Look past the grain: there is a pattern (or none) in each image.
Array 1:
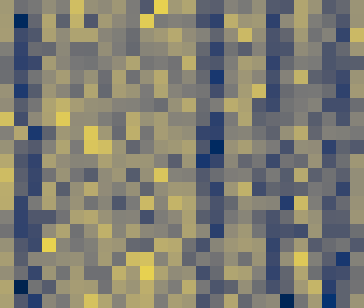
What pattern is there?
bands of columns
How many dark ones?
4
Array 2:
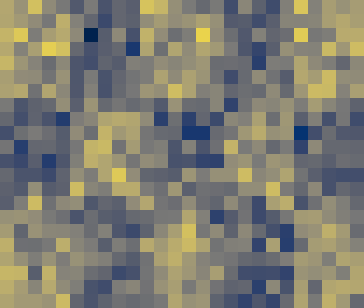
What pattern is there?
a checkerboard
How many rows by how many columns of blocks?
3 by 5
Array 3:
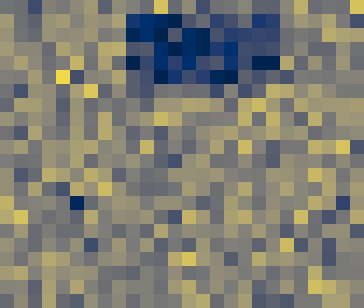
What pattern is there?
one block
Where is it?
top middle
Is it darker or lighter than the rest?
darker
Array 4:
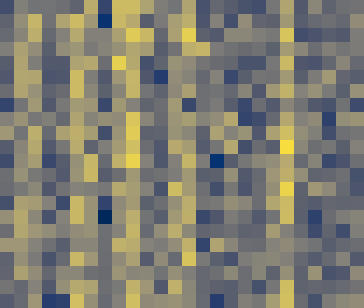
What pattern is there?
bands of columns
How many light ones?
5
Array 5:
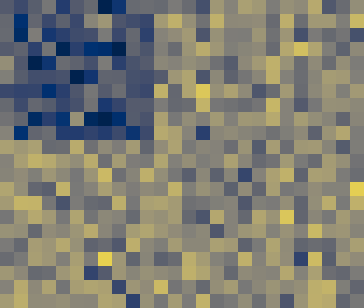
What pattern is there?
one block
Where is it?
top left
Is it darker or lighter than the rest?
darker
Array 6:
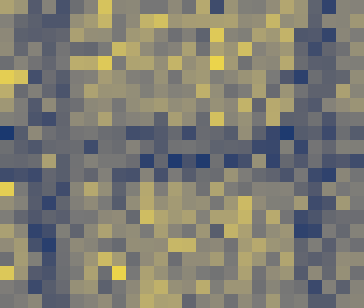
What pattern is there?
bands of rows crossing bands of columns
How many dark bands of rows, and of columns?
1 and 2
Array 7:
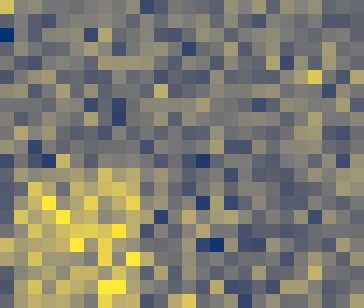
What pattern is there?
one block
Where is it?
bottom left
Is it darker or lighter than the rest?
lighter
